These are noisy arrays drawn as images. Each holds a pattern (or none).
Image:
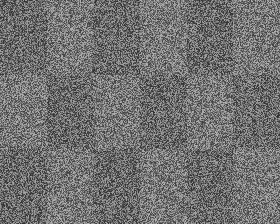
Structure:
a checkerboard
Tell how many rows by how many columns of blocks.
3 by 6
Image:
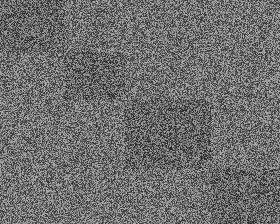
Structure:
blocks along the diagonal
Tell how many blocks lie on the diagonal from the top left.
4
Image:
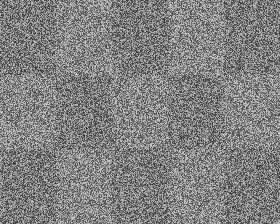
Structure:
a checkerboard
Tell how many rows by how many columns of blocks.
3 by 5
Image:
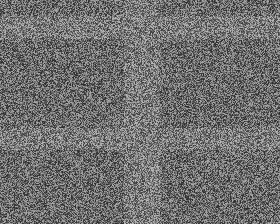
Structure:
bands of rows crossing bands of columns
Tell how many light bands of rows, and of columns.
2 and 1
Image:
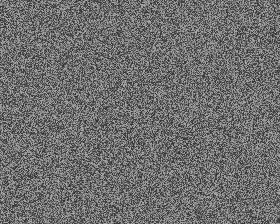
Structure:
only noise
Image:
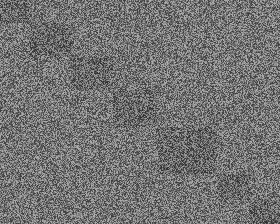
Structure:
blocks along the diagonal
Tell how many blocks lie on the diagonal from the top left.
7
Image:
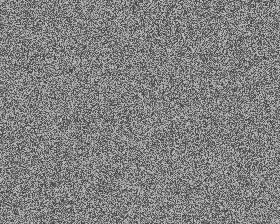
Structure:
only noise
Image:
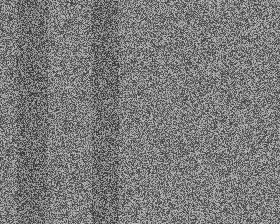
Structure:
bands of columns
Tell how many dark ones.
2
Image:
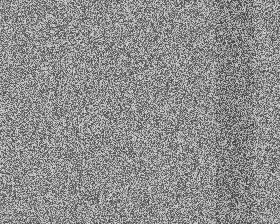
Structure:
one band of columns
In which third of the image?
right
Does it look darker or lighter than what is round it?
darker
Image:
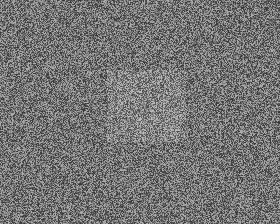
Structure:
one block
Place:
centre
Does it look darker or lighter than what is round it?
lighter
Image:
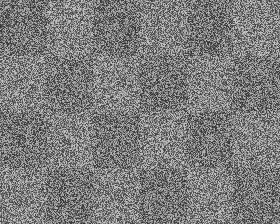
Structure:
a checkerboard
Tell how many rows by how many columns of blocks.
4 by 6
